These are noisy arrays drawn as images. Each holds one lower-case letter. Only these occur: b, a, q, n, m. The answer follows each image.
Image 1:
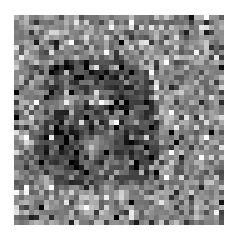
a
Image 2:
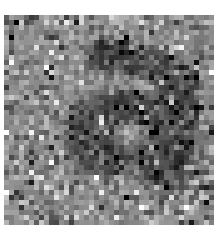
a
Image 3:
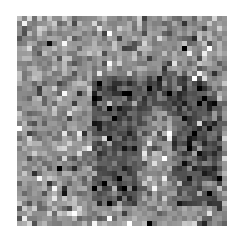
n
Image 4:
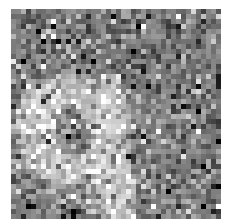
q
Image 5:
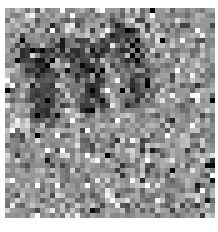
m
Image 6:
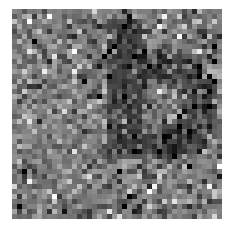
b
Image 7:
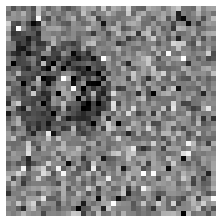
b
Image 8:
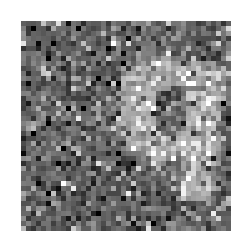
q
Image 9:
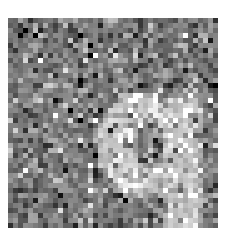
q
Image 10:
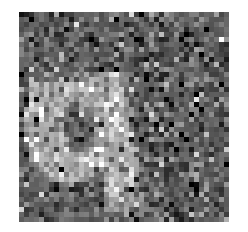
q
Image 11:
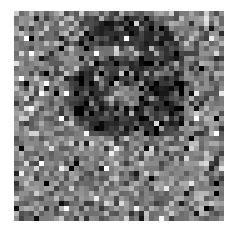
a
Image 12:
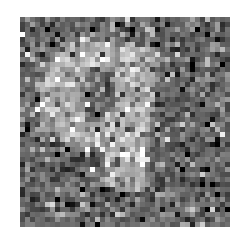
q
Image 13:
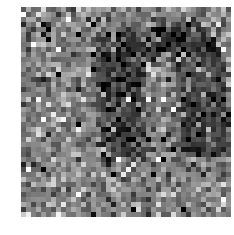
n
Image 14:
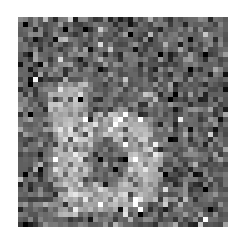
b
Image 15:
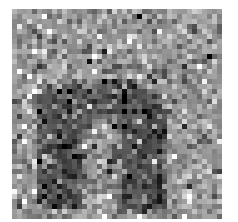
n
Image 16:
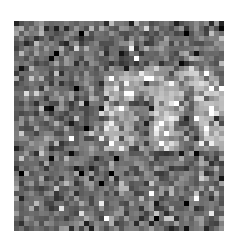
m
